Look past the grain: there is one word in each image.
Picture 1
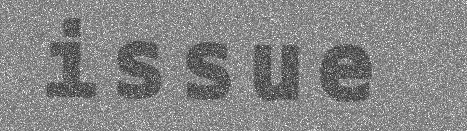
issue
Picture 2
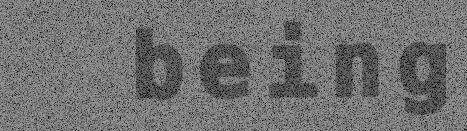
being
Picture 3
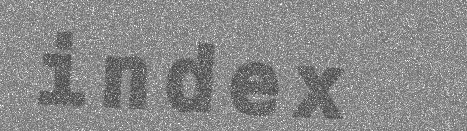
index
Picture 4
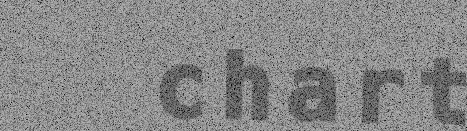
chart
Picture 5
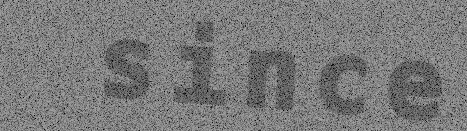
since
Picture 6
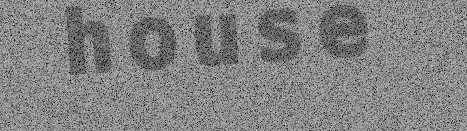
house
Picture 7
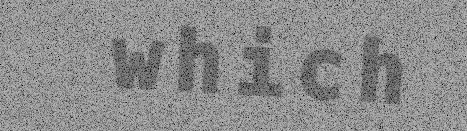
which
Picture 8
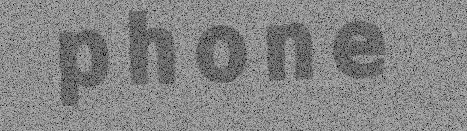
phone
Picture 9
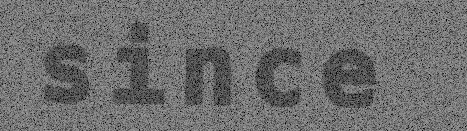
since
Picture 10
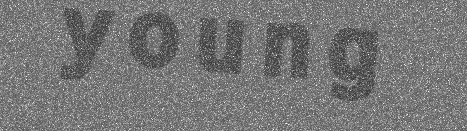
young
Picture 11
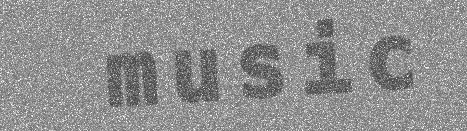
music
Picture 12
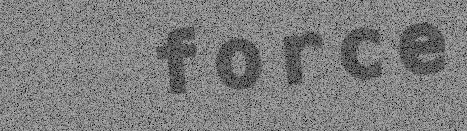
force
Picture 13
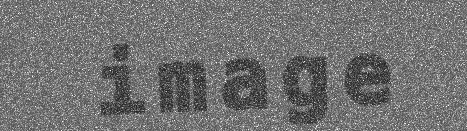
image
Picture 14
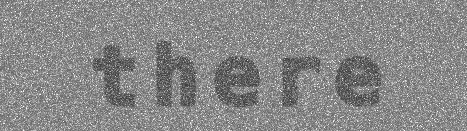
there
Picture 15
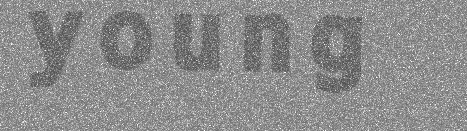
young
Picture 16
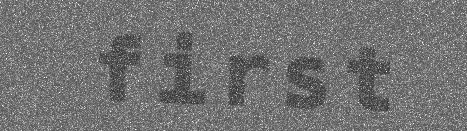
first
